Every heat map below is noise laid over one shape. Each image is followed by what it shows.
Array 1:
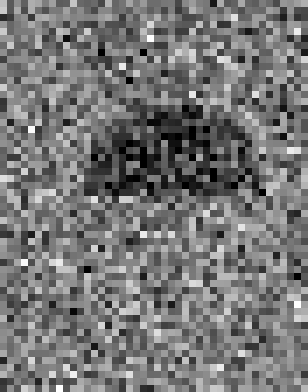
half disc
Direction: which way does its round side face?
up
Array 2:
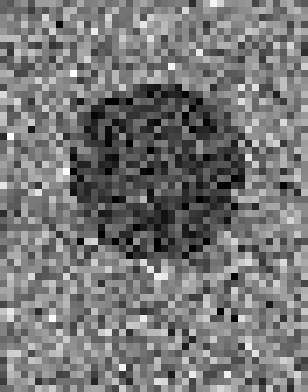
disc
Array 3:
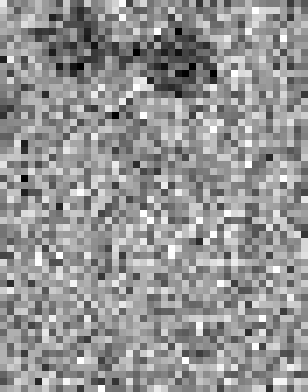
dumbbell
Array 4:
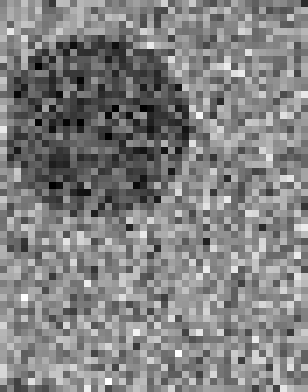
disc
